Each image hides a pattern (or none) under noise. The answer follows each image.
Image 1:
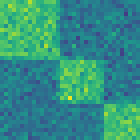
blocks along the diagonal
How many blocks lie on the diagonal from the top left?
3
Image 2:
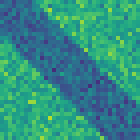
a diagonal band
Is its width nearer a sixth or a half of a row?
a half
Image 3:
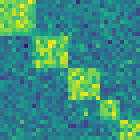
blocks along the diagonal
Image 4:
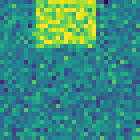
one block
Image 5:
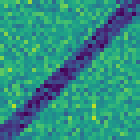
a diagonal band
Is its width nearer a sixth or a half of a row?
a sixth
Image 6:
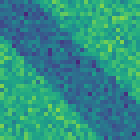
a diagonal band
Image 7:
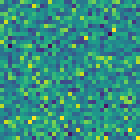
only noise
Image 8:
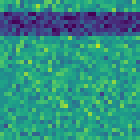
one band of rows
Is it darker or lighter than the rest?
darker
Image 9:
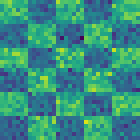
a checkerboard
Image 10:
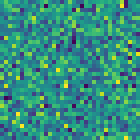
only noise
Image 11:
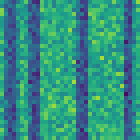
bands of columns
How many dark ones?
4
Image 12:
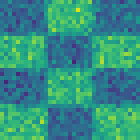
a checkerboard
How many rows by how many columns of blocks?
4 by 3
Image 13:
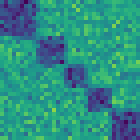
blocks along the diagonal
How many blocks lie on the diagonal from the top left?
5
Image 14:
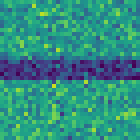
one band of rows
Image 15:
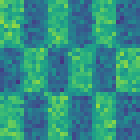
a checkerboard
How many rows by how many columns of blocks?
3 by 6
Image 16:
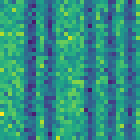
bands of columns
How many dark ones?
5
